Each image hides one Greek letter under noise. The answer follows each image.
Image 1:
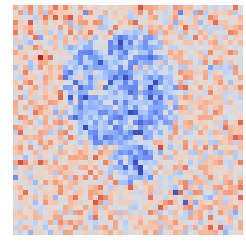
phi
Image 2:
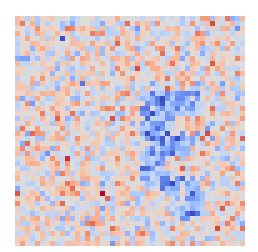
xi
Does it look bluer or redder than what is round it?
bluer
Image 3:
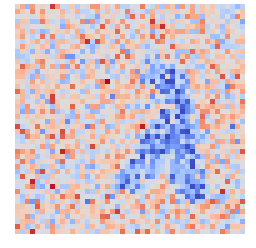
lambda
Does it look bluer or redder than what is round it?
bluer
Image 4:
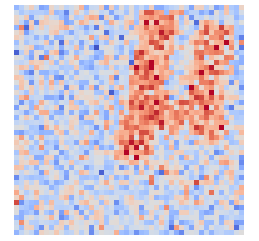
mu
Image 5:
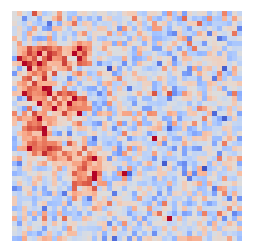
xi
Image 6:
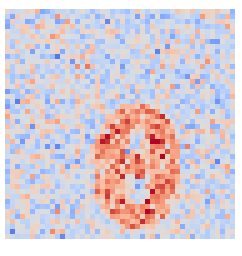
theta
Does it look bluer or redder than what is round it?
redder
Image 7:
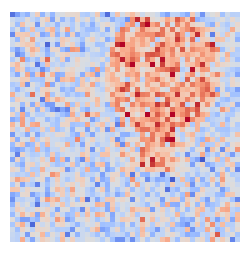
phi
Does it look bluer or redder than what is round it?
redder
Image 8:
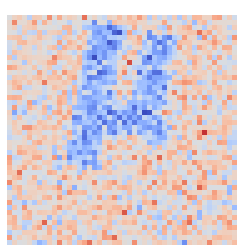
mu
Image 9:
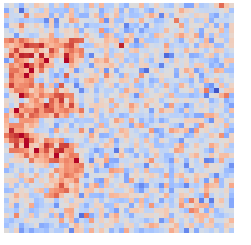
xi
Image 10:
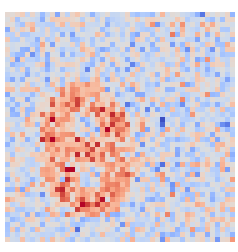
theta
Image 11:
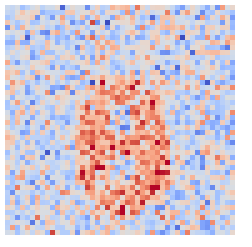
theta
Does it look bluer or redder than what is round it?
redder
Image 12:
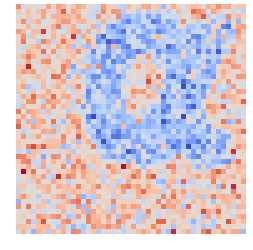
alpha
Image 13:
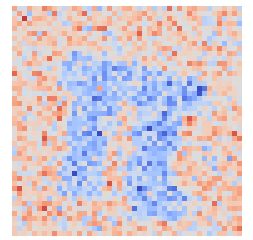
pi
